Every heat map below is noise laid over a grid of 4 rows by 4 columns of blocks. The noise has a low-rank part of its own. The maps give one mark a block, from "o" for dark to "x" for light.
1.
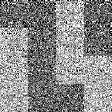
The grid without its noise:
o o x o
x o x o
x o x x
x o o x
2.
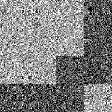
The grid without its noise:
x x x o
x x x o
x x o o
o o o x
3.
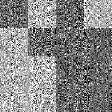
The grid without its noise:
o x o x
x o o o
x x o o
x x o o
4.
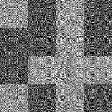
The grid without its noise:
x o x o
o o x o
o x x x
x o x o
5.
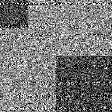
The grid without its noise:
o x x x
x x x x
x x o o
x x o o
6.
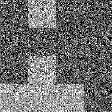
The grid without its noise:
o x o o
o o o o
o x o o
x x x o
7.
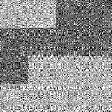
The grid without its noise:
x x o o
o o o o
o x x x
x x x x
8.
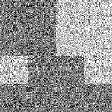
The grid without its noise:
o o x x
o o x x
x o o x
o o o o
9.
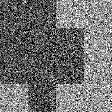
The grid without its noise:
o o x x
o o o x
o o o x
x o x x
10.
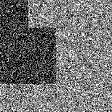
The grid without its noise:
o x x x
o o x x
o o x x
x x x x
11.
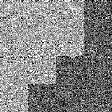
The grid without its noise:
x x x o
x x x o
x x o o
x o o o
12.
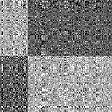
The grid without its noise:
x o o o
x o o o
o x x x
o x x x
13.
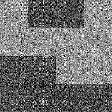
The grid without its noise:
x o o x
x x x x
o o x x
o o o o
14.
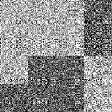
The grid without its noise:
x x x o
x x x o
x o o x
o o o x
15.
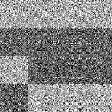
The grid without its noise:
x x x x
o o o o
x o o o
o x x x
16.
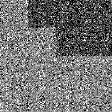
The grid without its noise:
x o o o
x x o o
x x x x
x x x x
